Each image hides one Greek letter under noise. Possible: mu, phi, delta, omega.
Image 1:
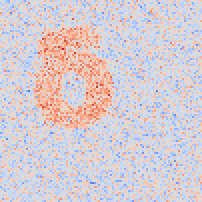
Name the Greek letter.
delta
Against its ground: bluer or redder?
redder
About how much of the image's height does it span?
half
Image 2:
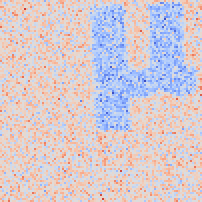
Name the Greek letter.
mu
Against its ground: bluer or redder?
bluer
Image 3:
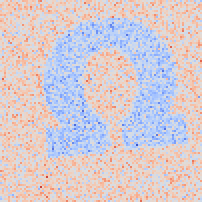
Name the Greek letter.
omega
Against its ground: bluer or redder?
bluer
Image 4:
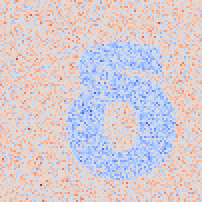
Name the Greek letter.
delta
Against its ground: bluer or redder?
bluer
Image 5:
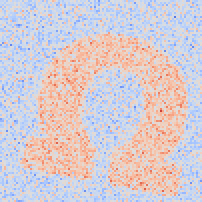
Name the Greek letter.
omega
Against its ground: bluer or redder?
redder
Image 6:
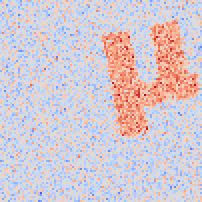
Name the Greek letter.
mu
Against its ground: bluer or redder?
redder
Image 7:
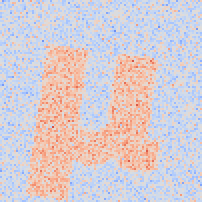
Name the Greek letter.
mu
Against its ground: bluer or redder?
redder
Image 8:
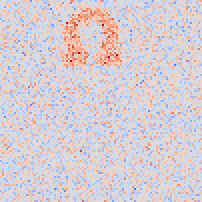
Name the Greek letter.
omega
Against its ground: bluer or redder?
redder
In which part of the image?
top middle
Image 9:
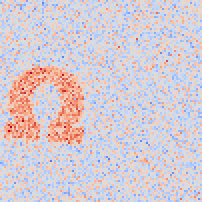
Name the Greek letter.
omega
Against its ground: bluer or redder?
redder
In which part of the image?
middle left
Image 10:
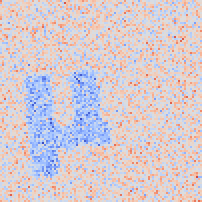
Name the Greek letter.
mu
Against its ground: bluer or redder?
bluer
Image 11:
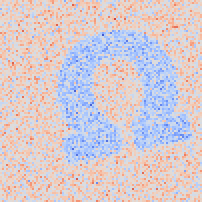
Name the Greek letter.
omega
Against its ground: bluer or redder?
bluer
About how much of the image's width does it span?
two thirds
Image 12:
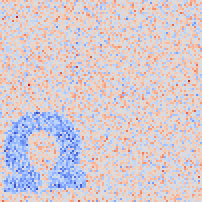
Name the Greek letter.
omega
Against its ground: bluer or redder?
bluer
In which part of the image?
bottom left
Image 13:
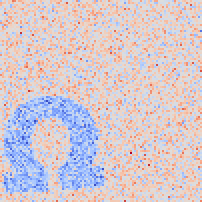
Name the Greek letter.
omega
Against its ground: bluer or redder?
bluer
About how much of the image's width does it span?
half
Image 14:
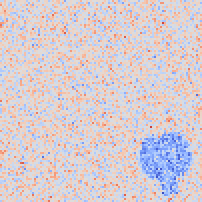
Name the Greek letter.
phi
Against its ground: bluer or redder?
bluer
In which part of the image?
bottom right
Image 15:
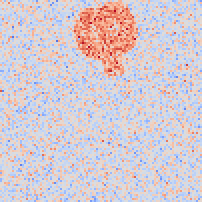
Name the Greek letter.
phi
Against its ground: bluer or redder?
redder
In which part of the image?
top middle
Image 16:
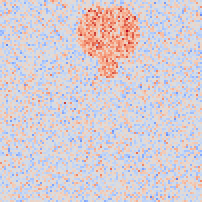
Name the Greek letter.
phi
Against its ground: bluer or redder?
redder
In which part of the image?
top middle
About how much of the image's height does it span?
a third
